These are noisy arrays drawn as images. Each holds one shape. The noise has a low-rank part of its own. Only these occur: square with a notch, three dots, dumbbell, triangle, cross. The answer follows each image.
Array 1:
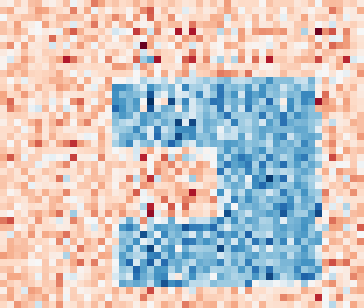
square with a notch
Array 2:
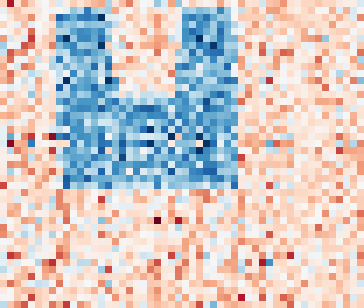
square with a notch
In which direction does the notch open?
up
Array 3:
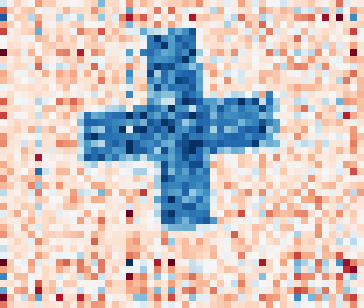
cross
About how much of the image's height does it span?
two thirds
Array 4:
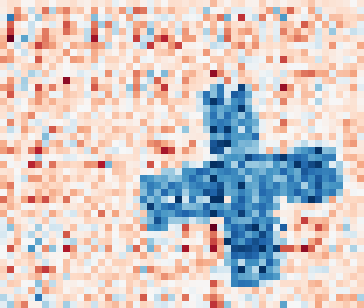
cross
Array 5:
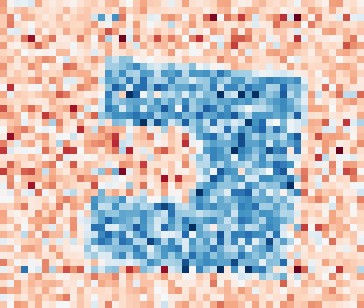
square with a notch
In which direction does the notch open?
left
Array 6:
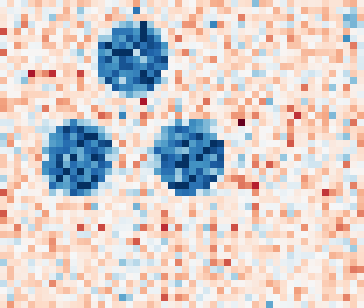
three dots
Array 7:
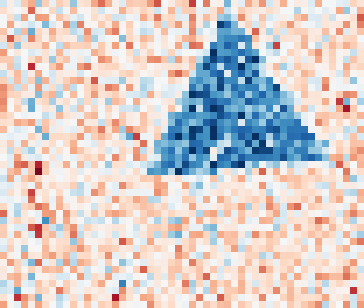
triangle
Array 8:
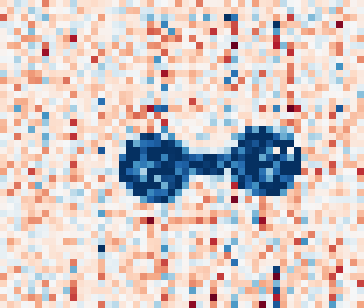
dumbbell
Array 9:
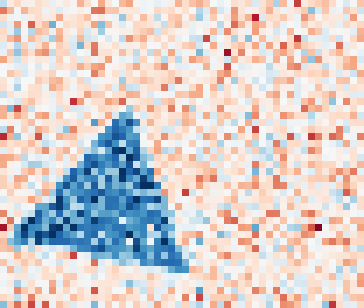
triangle
